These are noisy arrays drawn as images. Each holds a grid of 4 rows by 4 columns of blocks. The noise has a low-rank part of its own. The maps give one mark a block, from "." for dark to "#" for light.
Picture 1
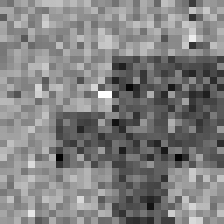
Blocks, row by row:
####
##..
#...
##.#
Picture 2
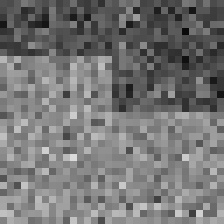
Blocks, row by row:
....
##..
####
####
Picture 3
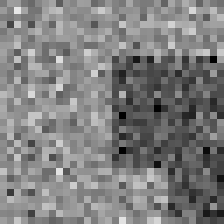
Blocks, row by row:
####
##..
##..
###.
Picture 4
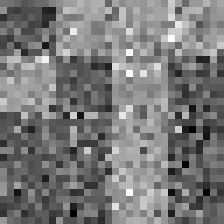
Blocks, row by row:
.###
#.#.
..#.
..#.
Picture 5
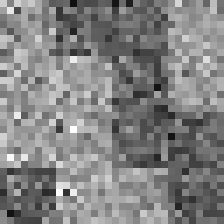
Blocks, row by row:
#..#
##.#
##..
.##.
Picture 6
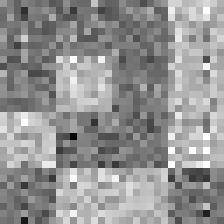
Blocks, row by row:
...#
.#.#
#..#
.##.
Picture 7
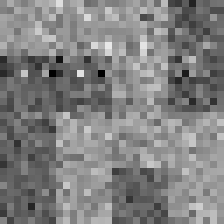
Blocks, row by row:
###.
..#.
.###
.#.#
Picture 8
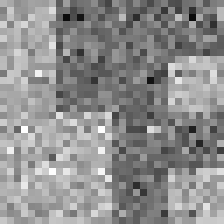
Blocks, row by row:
#...
#..#
##..
##.#
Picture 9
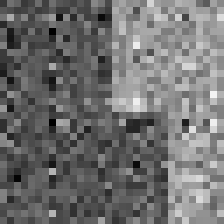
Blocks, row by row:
..##
..##
...#
...#
